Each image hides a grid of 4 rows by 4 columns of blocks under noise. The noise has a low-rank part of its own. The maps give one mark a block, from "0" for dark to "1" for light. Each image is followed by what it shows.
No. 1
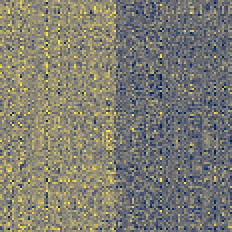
1100
1100
1100
1100
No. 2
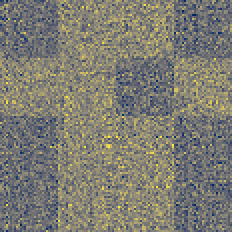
0110
1101
0110
0110
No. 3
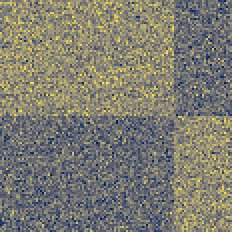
1110
1110
0001
0001
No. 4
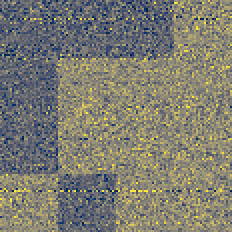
0001
0111
0111
1011
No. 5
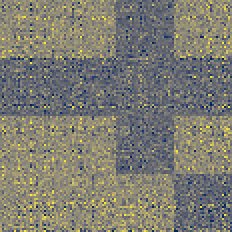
1101
0000
1101
1110
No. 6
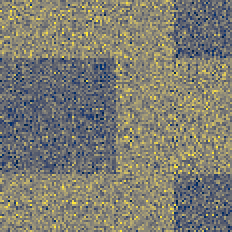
1110
0011
0011
1110
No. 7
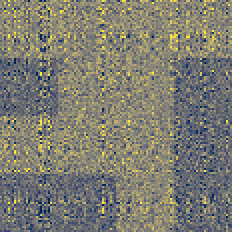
1111
0110
1110
0010
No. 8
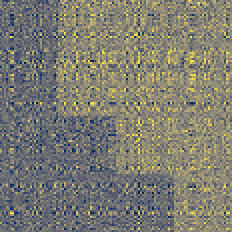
0111
0111
0011
0001
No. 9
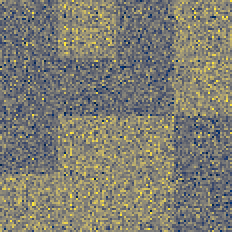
0101
0001
0110
1110
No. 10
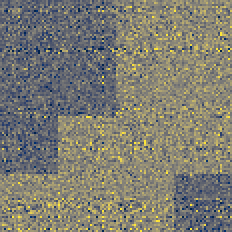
0011
0011
0111
1110
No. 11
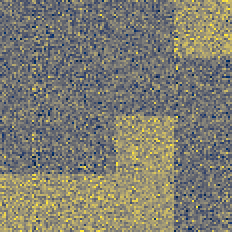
0001
0000
0010
1110
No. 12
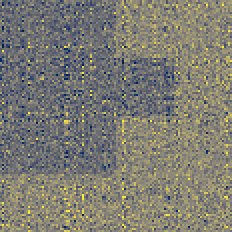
0011
0001
0011
1111
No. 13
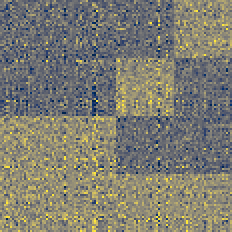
0001
0010
1100
1111
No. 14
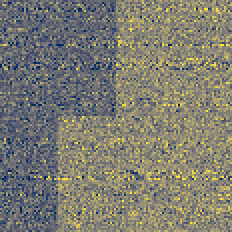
0011
0011
0111
0111
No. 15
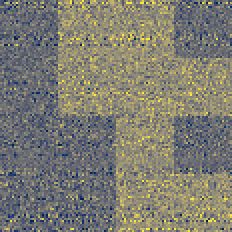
0110
0111
0010
0011
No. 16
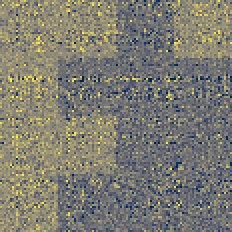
1101
1000
1100
1000
